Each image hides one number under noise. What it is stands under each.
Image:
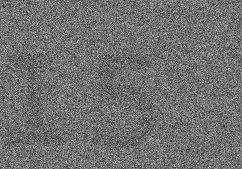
15
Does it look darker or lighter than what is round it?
darker
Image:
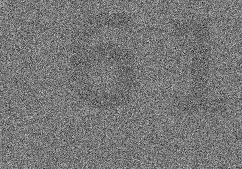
61
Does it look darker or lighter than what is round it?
darker
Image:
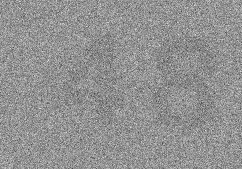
48
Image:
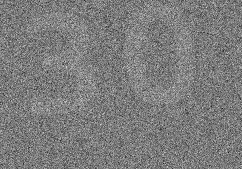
30
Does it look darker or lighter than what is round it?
lighter
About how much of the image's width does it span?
two thirds
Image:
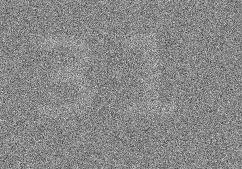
31
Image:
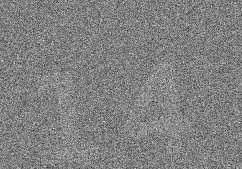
14
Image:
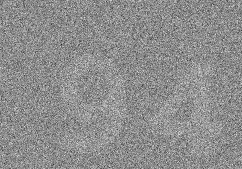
94
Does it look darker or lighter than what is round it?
lighter
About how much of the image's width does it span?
two thirds
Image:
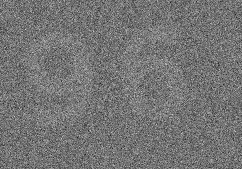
96
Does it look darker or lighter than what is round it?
lighter
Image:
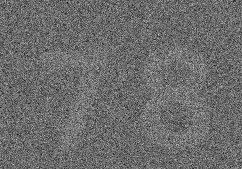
78
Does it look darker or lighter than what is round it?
lighter
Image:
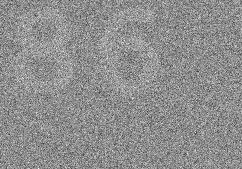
86
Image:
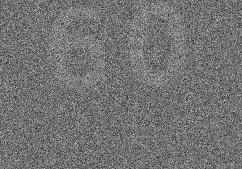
60
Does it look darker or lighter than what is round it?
lighter
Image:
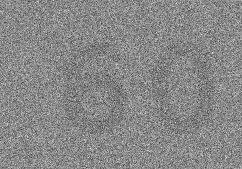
60
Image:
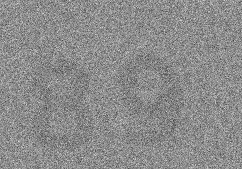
89
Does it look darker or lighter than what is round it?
darker
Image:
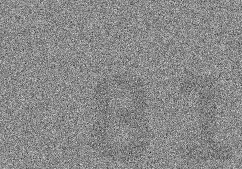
81
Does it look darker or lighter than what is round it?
darker
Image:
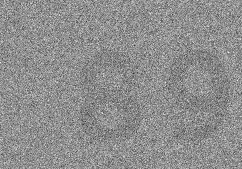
89
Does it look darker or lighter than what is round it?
darker
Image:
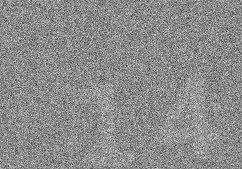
14
